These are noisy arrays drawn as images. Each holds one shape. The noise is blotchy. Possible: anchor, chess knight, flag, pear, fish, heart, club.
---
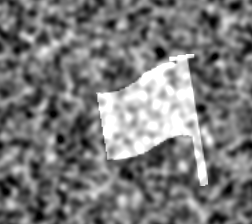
light flag
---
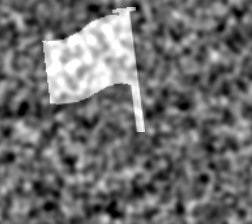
light flag
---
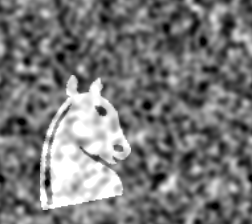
light chess knight
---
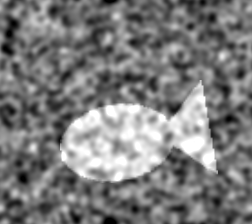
light fish
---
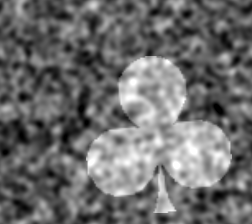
light club
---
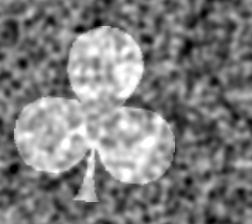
light club
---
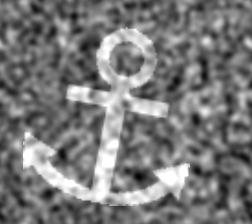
light anchor
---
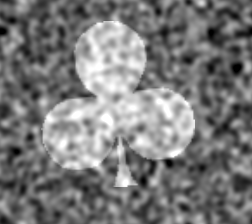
light club
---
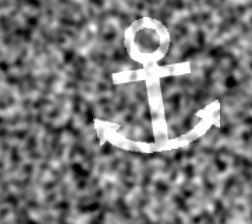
light anchor
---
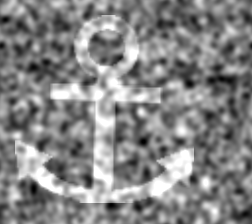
light anchor
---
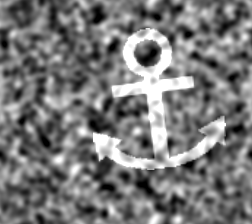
light anchor
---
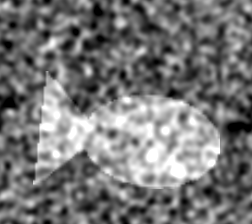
light fish
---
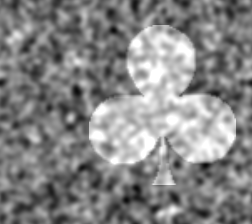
light club
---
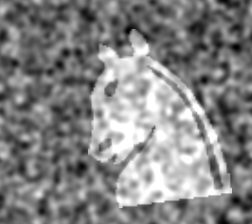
light chess knight
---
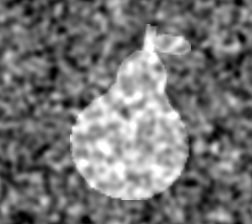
light pear
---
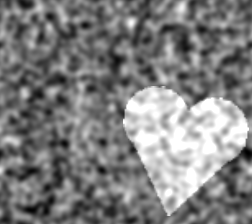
light heart
